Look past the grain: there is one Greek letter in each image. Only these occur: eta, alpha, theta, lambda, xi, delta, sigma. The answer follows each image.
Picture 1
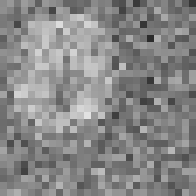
delta
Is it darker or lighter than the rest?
lighter
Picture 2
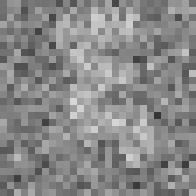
xi
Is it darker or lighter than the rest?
lighter
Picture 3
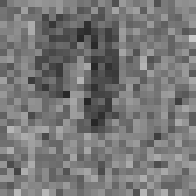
eta
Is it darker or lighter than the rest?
darker
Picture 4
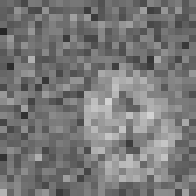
theta
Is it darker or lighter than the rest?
lighter
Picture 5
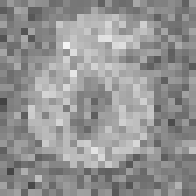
delta
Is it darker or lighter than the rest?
lighter
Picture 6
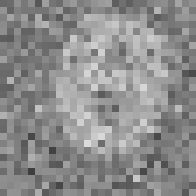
theta
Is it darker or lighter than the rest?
lighter
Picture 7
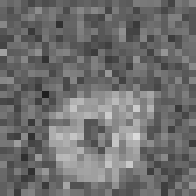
sigma
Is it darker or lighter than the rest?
lighter
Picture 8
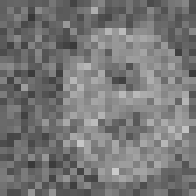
theta
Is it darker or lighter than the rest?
lighter
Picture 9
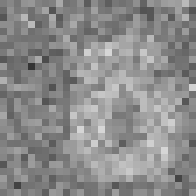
delta
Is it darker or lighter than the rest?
lighter
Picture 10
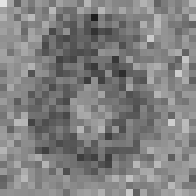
delta
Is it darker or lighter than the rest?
darker
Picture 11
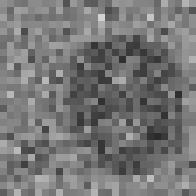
theta
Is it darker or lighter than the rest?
darker
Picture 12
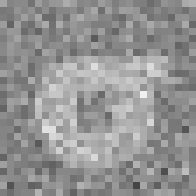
sigma
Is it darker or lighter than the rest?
lighter
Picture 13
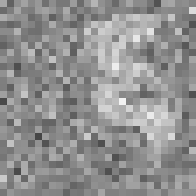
xi
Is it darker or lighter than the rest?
lighter
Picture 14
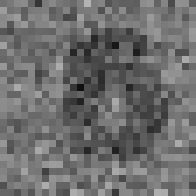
delta
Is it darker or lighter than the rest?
darker
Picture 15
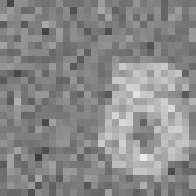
delta
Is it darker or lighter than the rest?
lighter
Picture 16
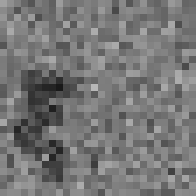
xi
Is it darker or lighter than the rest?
darker
